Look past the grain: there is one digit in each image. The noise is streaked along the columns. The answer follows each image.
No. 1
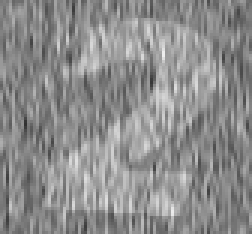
2
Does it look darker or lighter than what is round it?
lighter
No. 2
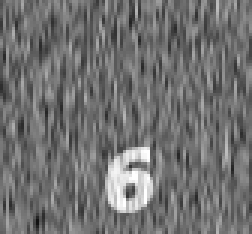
6
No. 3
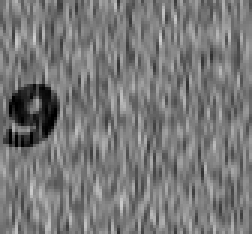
9
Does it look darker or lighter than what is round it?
darker
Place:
middle left
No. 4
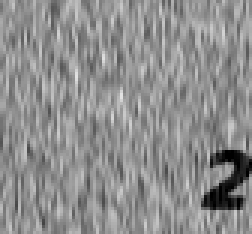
2
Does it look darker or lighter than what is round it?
darker
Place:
bottom right
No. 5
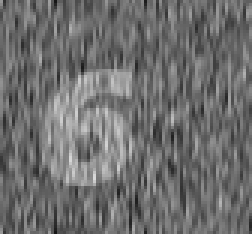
6
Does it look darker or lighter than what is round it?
lighter
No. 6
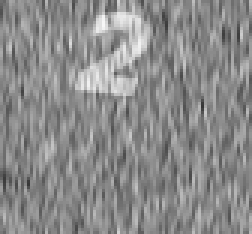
2
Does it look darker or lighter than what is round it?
lighter
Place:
top middle
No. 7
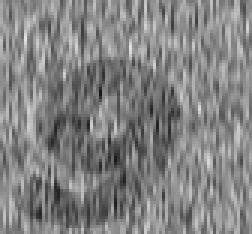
9
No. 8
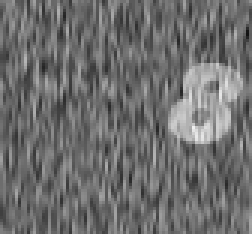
8
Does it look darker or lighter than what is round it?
lighter
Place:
middle right
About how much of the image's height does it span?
a third
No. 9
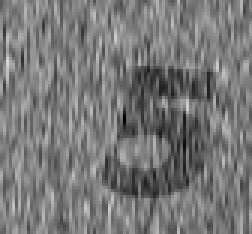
5
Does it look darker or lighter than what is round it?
darker
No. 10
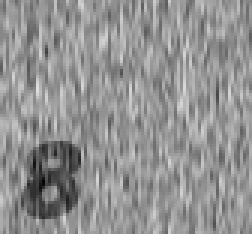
8
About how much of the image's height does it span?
a third
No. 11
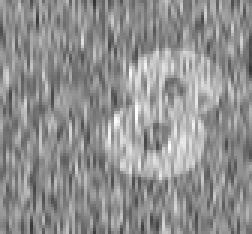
8
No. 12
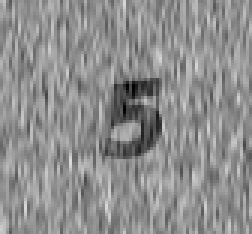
5
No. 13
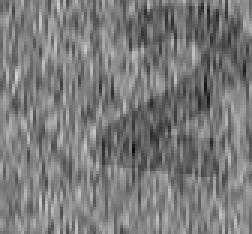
2
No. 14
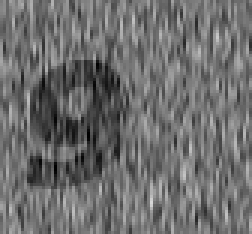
9
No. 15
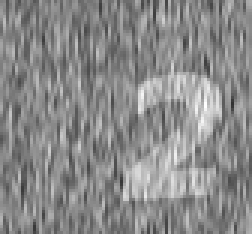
2
